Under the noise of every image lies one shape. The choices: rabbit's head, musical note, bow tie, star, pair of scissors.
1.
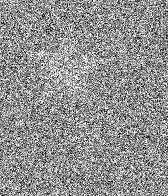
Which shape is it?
star
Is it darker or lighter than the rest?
lighter
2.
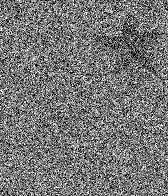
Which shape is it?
star
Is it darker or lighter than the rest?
darker
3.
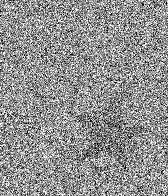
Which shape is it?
star
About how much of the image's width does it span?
half
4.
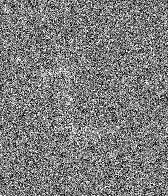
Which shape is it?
musical note
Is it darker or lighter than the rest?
lighter
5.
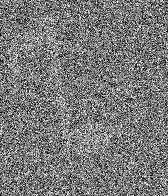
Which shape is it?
musical note
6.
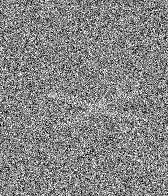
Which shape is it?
pair of scissors
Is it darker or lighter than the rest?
lighter
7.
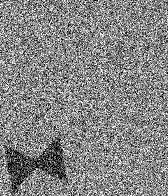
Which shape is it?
bow tie
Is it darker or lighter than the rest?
darker
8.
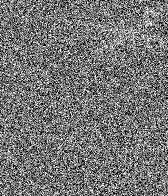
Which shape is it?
pair of scissors
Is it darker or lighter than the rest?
lighter
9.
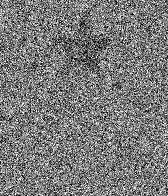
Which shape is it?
star
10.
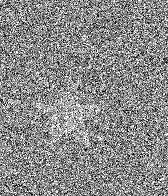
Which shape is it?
star
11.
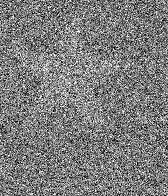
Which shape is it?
star
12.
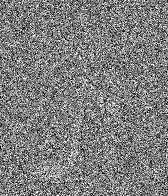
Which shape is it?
musical note
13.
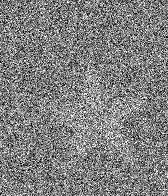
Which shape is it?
star
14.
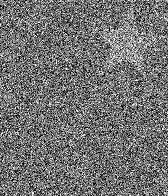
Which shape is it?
star
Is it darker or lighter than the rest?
lighter
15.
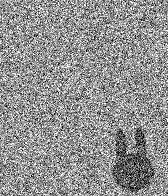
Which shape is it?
rabbit's head
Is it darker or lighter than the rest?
darker
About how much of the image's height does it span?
a third
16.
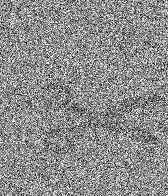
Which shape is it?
pair of scissors
